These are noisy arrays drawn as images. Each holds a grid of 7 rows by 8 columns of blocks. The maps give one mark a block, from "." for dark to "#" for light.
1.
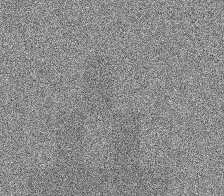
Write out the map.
# # # # # # # #
# # # # # # # #
# # # . # # # #
# # # . # # # #
# # . # . # # #
# # . # . # # #
# . . . . . # #
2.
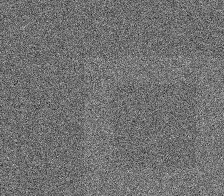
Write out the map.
. . . . . . . .
. . . . . . . .
. . . # # # # #
. . . # . . . #
. . . # . . . #
. . . # . . . #
. . . # # # # #
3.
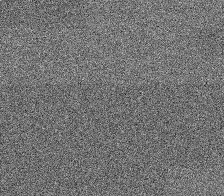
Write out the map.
. . . # # # # #
# # # # # # # .
# # # # # # # #
. . . . . . . .
. . . . . . . .
. . . . . . . .
. . . . . . # #
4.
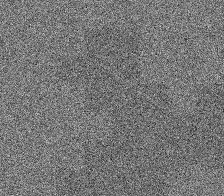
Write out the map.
# # # # # # # #
# # # . . # # #
# # . . . # # #
# # # . . . # .
# # # # . . . .
# # # . . . . .
# # . . . . # #
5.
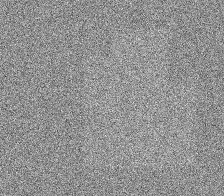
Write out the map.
. . . . . . . .
. . . . # # . .
. . . # # # . .
. . . # # # # .
. . . # # # # .
. . . # # # # .
. . . . . . . .
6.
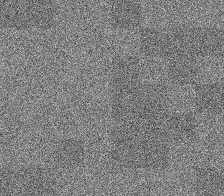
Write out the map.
. . # # . # # #
# # # # # . . .
# # # # . # . #
# # # # . . # .
# # # # . . . #
# # . # . . # #
. . # # # # # .
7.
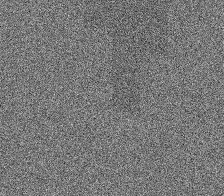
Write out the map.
# # # . . . # #
# # # # . . # #
# # # # . # # #
# # # # . # # #
# # # # # # # #
# # # # # # # #
# # # # # # # #
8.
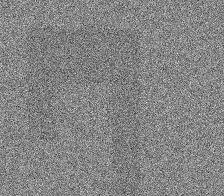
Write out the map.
# # # # # # # #
# . . . . # # #
# . . . . # # #
# . # # . # # #
# . # # . # # #
# # # # . # # #
# # # # . # # #
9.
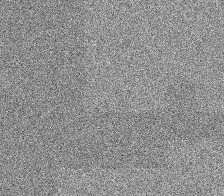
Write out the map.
. . . # # # # #
. . . # # # # #
. . . # # # # #
. . . # # # . #
. . . . . . . .
. . . . . . # #
. . # # # # # #
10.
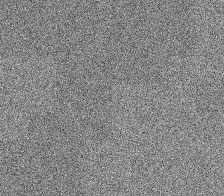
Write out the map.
. . . . . . . #
. . . . . . . #
# # . . . . # #
# # . . # # # .
# . . . # # # #
. . . # # # # #
. . . # # # # #
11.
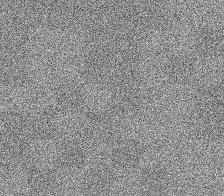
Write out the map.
. . . . . . # #
. # # . . # # .
. # # . . # . #
# # . # . # # .
. . # . # # # .
. # . # . # # #
# . # . # . # #
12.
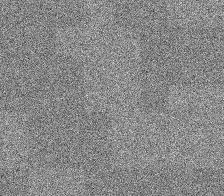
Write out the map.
. . . # . . # #
. . # # # . . .
. . . # # . . .
. . . # # . # #
# . . . # # # #
# . . . # # # #
. # # . . . . .
